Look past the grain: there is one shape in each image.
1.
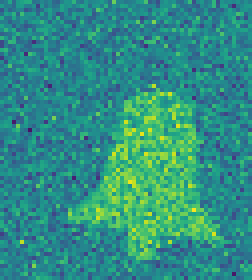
bell
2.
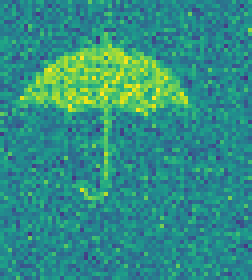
umbrella
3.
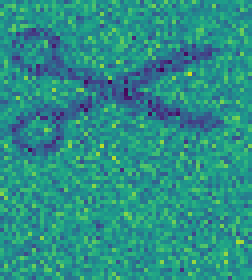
pair of scissors
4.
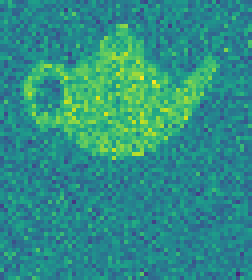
teapot
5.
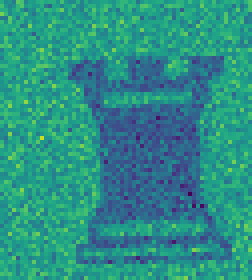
chess rook
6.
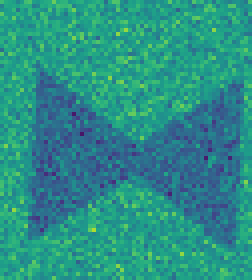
bow tie
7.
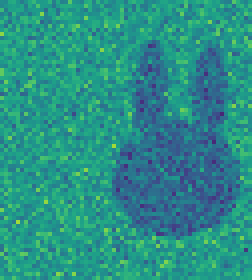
rabbit's head
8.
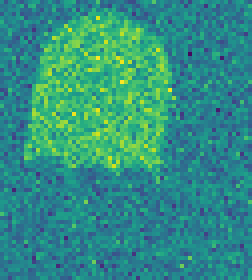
ghost
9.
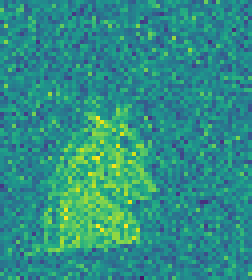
chess knight
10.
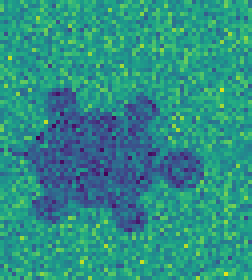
turtle
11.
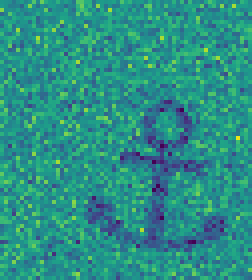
anchor
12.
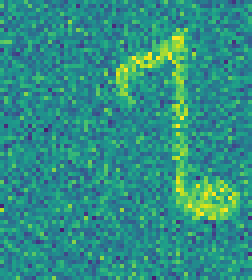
musical note
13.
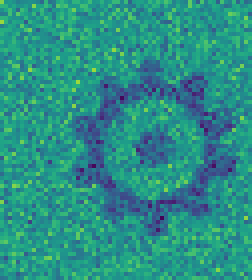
gear
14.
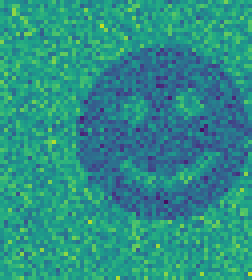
smiling face
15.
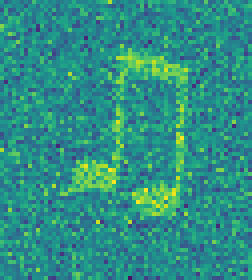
pair of musical notes
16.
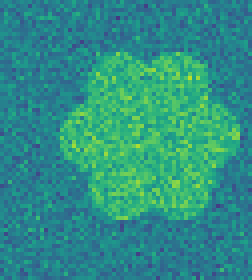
flower
